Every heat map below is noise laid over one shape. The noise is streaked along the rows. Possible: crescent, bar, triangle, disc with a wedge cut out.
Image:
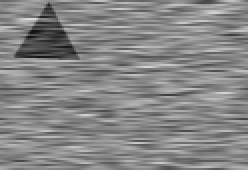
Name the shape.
triangle
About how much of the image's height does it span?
a third
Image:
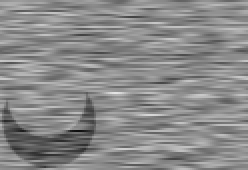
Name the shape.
crescent
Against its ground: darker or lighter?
darker
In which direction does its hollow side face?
up
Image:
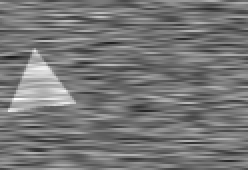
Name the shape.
triangle
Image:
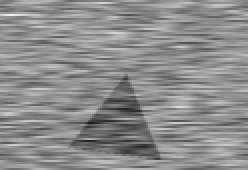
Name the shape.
triangle
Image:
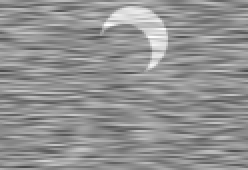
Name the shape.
crescent
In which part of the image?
top middle
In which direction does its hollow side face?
down and left
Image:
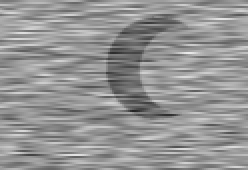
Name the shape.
crescent
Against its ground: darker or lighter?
darker
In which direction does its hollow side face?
right
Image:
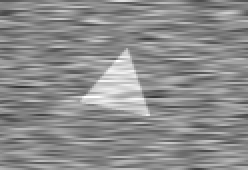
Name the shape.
triangle
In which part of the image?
centre
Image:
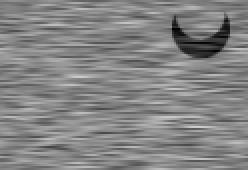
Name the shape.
crescent
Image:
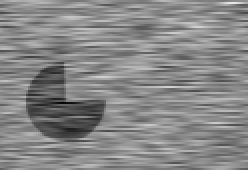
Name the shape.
disc with a wedge cut out
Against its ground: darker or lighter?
darker
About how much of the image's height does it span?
half
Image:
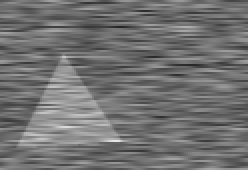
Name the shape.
triangle
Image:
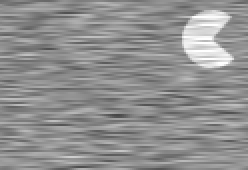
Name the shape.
disc with a wedge cut out
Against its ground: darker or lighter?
lighter
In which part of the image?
top right
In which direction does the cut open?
right
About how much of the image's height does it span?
a third
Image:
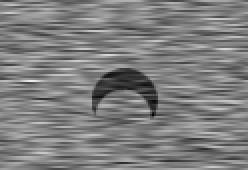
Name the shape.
crescent
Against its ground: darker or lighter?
darker
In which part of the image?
centre
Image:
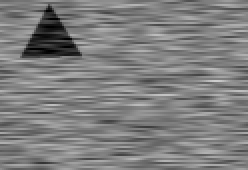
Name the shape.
triangle
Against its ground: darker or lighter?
darker
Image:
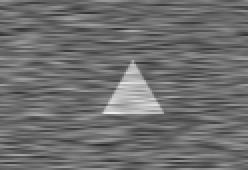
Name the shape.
triangle
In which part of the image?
centre
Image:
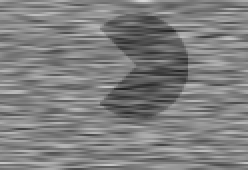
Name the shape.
disc with a wedge cut out
